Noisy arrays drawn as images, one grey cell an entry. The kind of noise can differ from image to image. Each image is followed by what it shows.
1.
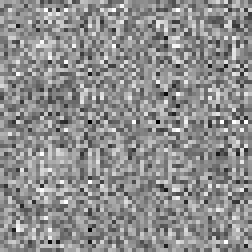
low rank plus noise
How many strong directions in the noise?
three or four
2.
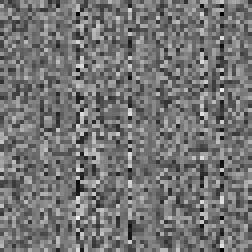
columns of uneven size
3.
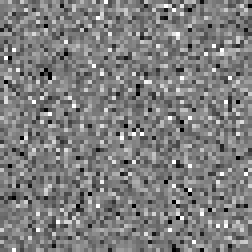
heavy tails
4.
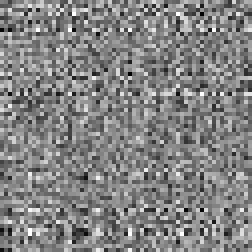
low rank plus noise
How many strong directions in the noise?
two
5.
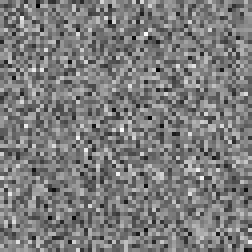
independent entries
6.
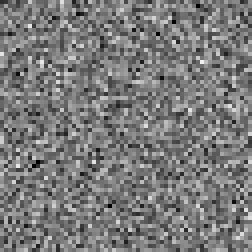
independent entries
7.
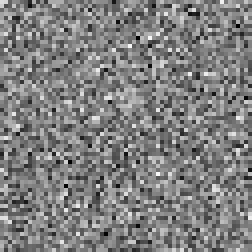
independent entries
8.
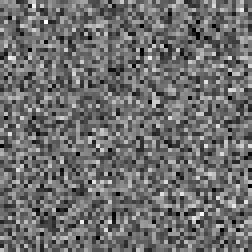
independent entries
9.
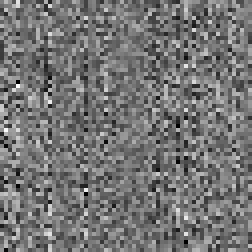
columns of uneven size
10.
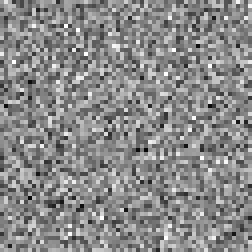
independent entries
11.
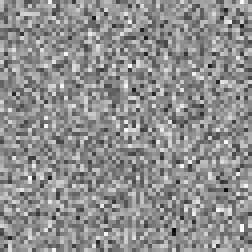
independent entries
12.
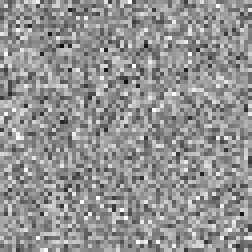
independent entries
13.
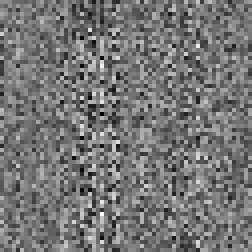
columns of uneven size
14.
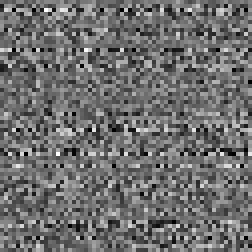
rows of uneven size
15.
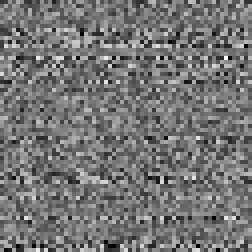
rows of uneven size
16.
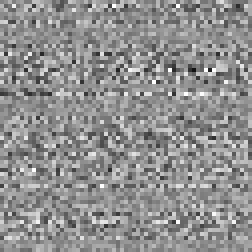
rows of uneven size
